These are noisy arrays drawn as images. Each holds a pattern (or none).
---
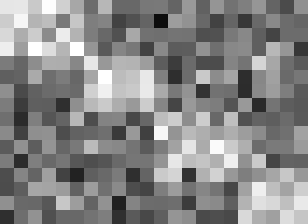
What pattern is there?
blocks along the diagonal
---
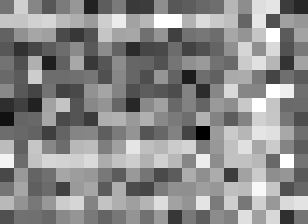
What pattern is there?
bands of rows crossing bands of columns
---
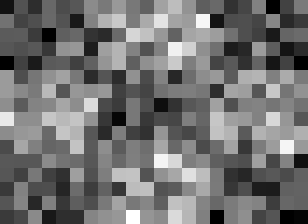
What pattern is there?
a checkerboard
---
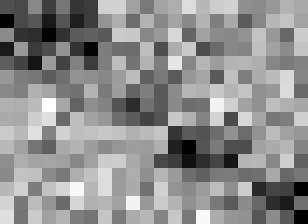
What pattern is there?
blocks along the diagonal
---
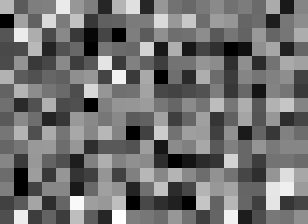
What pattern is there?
only noise
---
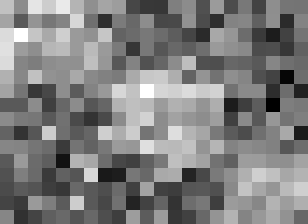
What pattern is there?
blocks along the diagonal
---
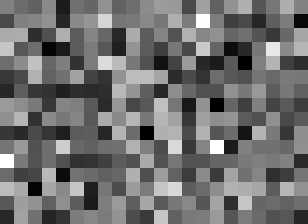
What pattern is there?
only noise
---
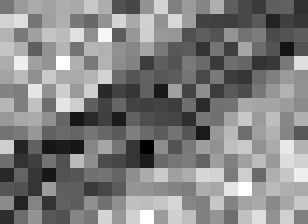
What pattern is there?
a diagonal band
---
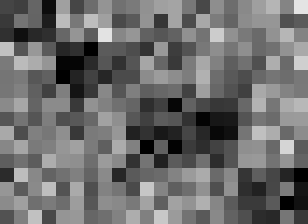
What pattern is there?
blocks along the diagonal
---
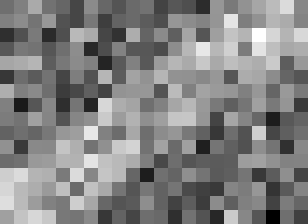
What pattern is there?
a diagonal band
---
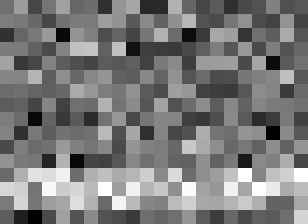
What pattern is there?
one band of rows
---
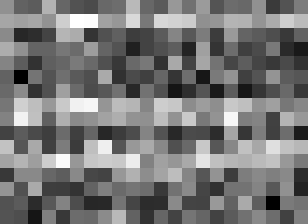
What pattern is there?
bands of rows
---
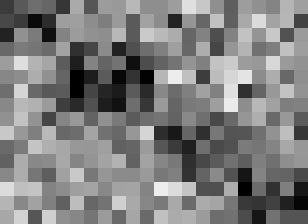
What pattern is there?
blocks along the diagonal
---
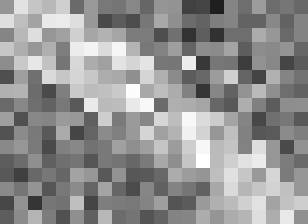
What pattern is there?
a diagonal band
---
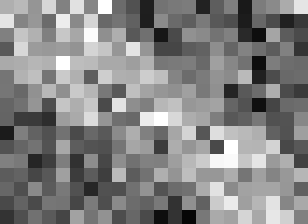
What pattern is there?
a diagonal band
